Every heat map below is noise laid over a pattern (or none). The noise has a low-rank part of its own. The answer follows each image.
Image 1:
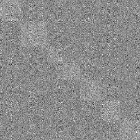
blocks along the diagonal
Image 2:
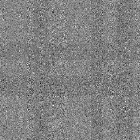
bands of rows crossing bands of columns
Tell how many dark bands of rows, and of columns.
2 and 3
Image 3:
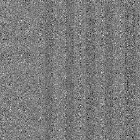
bands of columns
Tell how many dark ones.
5
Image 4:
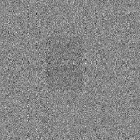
one block
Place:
centre
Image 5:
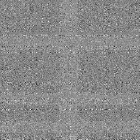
bands of rows crossing bands of columns
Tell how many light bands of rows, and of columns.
3 and 1
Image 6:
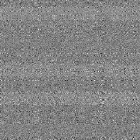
bands of rows
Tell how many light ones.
3
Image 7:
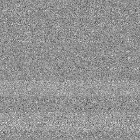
bands of rows
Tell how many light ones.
2
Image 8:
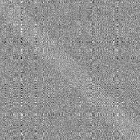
a diagonal band
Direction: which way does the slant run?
top left to bottom right
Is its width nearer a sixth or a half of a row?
a sixth
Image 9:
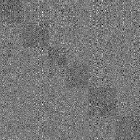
blocks along the diagonal
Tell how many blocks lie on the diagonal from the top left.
6
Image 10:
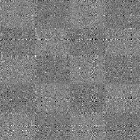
a checkerboard
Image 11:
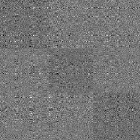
blocks along the diagonal
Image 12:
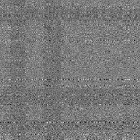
bands of rows crossing bands of columns
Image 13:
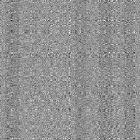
bands of columns
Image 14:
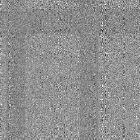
bands of rows crossing bands of columns
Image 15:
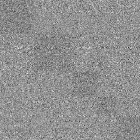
blocks along the diagonal
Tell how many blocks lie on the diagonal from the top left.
5
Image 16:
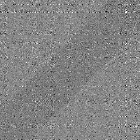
a diagonal band
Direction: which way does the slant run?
bottom left to top right
